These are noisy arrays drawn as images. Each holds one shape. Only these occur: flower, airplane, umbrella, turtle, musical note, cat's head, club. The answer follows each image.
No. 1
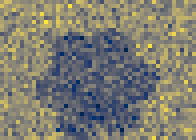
flower
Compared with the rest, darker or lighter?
darker
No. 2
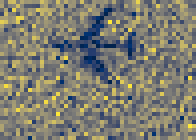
airplane
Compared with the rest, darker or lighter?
darker
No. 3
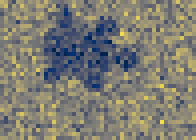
turtle
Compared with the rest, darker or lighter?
darker
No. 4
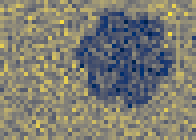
flower
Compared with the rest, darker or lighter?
darker
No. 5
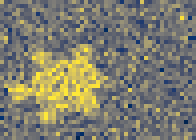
turtle
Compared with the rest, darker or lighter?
lighter
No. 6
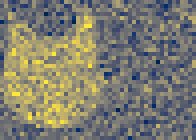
cat's head
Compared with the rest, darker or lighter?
lighter
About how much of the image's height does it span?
nearly all
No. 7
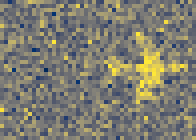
airplane
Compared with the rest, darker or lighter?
lighter
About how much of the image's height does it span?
half
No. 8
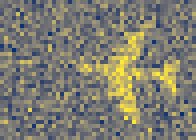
airplane
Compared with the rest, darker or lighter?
lighter
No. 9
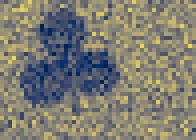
club
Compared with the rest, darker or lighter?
darker
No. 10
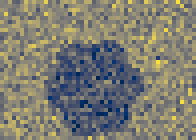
flower
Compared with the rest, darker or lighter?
darker
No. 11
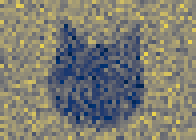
cat's head
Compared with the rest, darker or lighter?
darker
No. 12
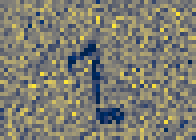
musical note
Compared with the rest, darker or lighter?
darker
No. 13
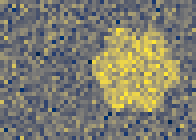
flower
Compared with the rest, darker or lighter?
lighter
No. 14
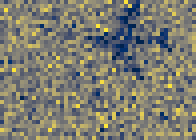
airplane
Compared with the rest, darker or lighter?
darker
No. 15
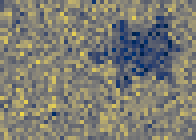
turtle
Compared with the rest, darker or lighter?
darker
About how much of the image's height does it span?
half
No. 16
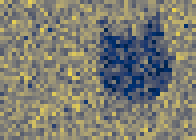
cat's head
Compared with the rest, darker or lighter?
darker
